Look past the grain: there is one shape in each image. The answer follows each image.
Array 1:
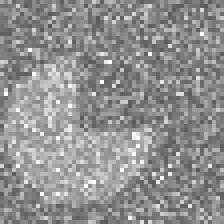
disc with a wedge cut out
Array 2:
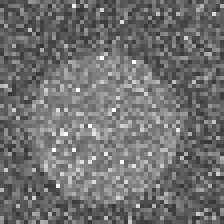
disc
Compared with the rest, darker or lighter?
lighter
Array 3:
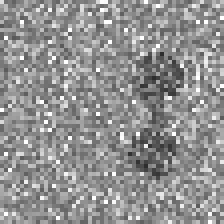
dumbbell
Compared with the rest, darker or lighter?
darker
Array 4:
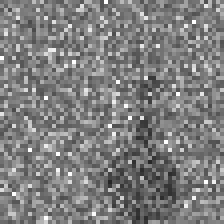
lollipop
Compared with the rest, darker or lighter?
darker
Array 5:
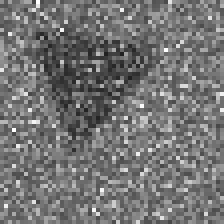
triangle
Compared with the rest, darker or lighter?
darker
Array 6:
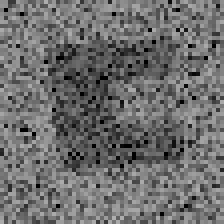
square with a notch
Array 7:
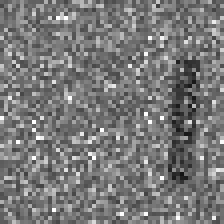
bar
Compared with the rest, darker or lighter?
darker
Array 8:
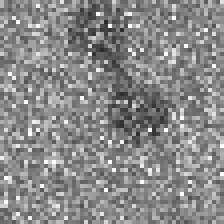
dumbbell
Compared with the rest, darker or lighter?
darker
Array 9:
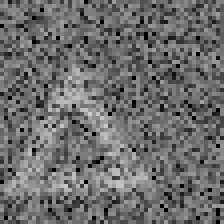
triangle frame
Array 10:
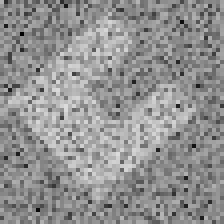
square with a notch
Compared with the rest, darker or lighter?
lighter
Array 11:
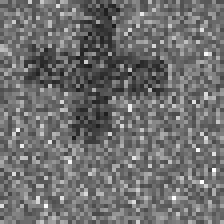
cross
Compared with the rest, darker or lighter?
darker
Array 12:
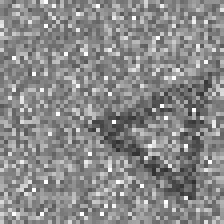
triangle frame
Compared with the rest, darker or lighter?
darker
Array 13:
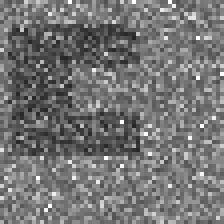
square with a notch
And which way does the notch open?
right
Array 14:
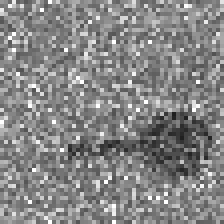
lollipop
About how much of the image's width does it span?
two thirds
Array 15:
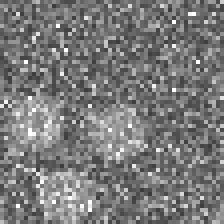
three dots
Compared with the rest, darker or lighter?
lighter
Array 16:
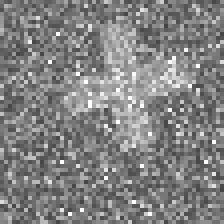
cross
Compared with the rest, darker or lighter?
lighter
